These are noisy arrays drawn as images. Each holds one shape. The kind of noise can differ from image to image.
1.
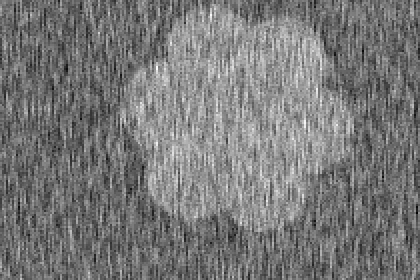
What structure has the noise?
streaked along the columns
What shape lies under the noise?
flower
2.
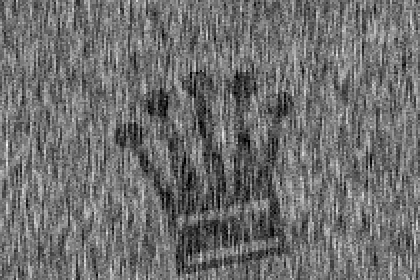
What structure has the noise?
streaked along the columns
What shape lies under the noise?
chess queen
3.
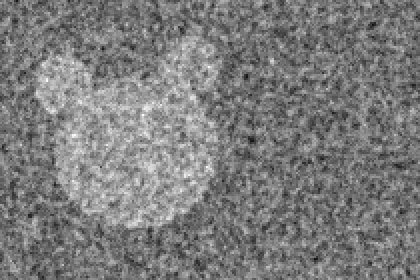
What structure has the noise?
blotchy
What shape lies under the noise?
bear's head
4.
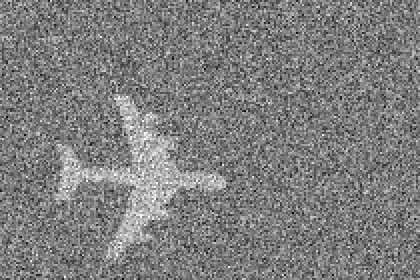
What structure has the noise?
independent entries
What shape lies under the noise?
airplane
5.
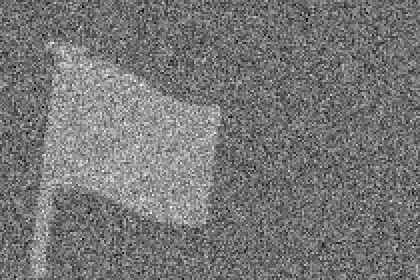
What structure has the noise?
independent entries
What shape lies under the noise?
flag
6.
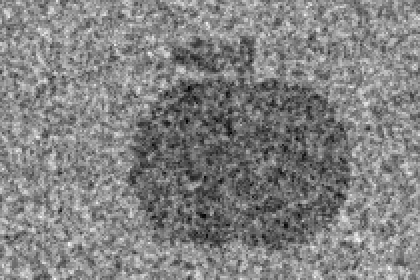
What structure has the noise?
blotchy
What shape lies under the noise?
apple
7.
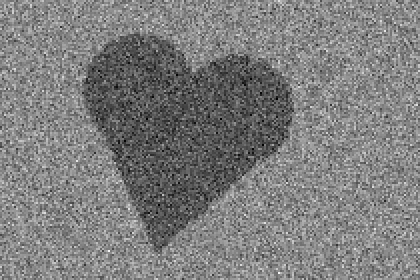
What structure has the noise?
independent entries
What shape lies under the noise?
heart
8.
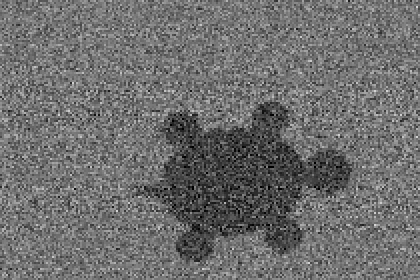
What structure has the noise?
rows of uneven size
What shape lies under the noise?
turtle
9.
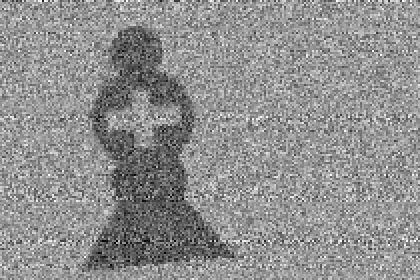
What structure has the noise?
rows of uneven size
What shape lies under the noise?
chess bishop
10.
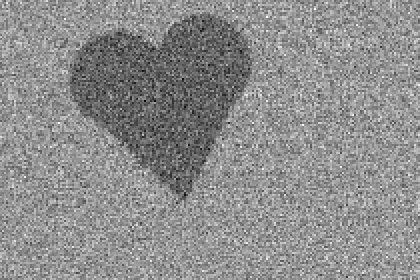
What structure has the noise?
low rank plus noise
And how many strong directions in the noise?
five to eight
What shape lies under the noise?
heart
